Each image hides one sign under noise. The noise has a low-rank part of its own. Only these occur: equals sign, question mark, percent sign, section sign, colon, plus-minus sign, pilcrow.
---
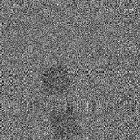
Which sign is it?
colon
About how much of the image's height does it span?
half
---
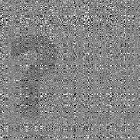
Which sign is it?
question mark
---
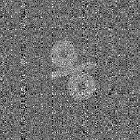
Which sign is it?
percent sign
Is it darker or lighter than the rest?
lighter
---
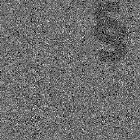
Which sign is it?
section sign
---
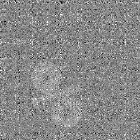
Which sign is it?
percent sign
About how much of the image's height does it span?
half
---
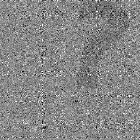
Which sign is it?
question mark
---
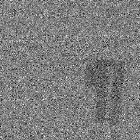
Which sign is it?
pilcrow
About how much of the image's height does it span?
half
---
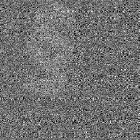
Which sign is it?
section sign
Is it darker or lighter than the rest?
lighter
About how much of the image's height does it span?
two thirds
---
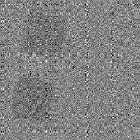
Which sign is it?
colon
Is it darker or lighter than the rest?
darker
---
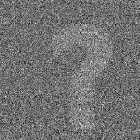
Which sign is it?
question mark
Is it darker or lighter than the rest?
lighter
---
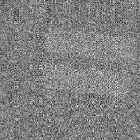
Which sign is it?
equals sign
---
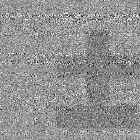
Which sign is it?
plus-minus sign
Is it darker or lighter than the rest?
darker
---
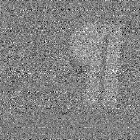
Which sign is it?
pilcrow
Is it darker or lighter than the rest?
lighter
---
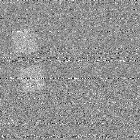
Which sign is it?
colon
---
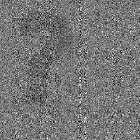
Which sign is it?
question mark
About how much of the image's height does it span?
two thirds
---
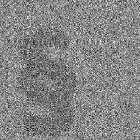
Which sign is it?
section sign
